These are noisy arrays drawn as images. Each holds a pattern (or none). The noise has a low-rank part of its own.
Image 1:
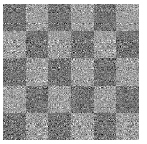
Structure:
a checkerboard
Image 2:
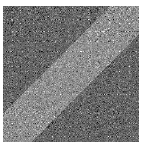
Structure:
a diagonal band
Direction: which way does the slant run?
bottom left to top right
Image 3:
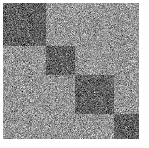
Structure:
blocks along the diagonal
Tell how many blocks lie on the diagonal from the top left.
4
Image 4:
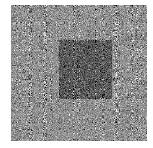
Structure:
one block
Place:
centre
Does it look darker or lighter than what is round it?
darker
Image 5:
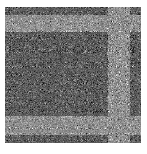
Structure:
bands of rows crossing bands of columns
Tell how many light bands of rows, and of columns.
2 and 1
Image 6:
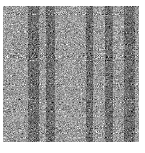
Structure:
bands of columns
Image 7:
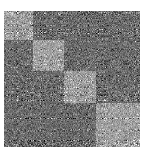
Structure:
blocks along the diagonal
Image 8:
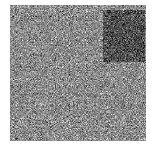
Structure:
one block
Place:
top right
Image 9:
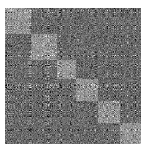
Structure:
blocks along the diagonal
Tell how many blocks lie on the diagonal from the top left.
6
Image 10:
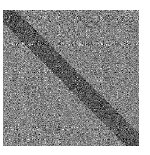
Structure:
a diagonal band
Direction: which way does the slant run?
top left to bottom right
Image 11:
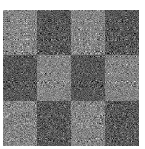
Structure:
a checkerboard
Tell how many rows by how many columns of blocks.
3 by 4
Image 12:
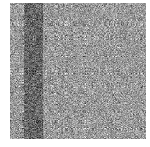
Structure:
one band of columns
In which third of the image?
left
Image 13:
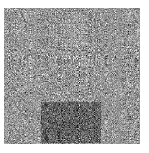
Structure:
one block
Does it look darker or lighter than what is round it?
darker
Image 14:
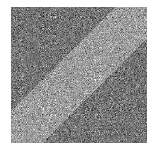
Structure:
a diagonal band
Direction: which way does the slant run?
bottom left to top right
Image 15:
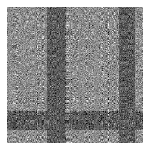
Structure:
bands of rows crossing bands of columns
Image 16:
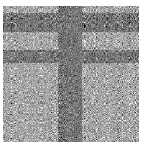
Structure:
bands of rows crossing bands of columns
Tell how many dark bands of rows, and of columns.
2 and 1
